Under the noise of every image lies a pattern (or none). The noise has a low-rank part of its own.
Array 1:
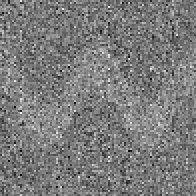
a wavy band
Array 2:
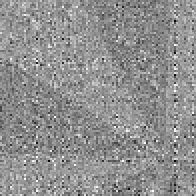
spokes from one point
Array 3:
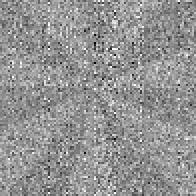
spokes from one point
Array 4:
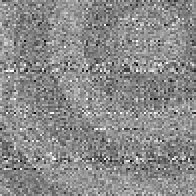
rings round one point
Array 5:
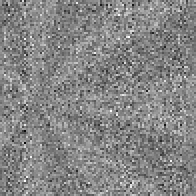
spokes from one point
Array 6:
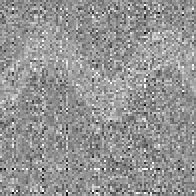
a wavy band
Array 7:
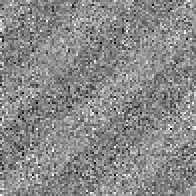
diagonal stripes
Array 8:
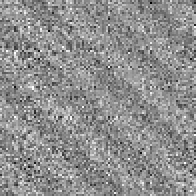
diagonal stripes
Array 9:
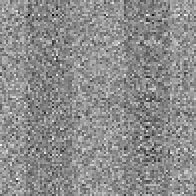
vertical stripes
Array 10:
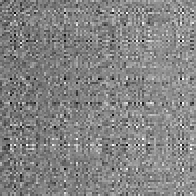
a smooth slope
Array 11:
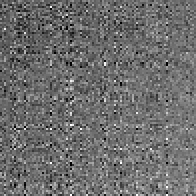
a smooth slope
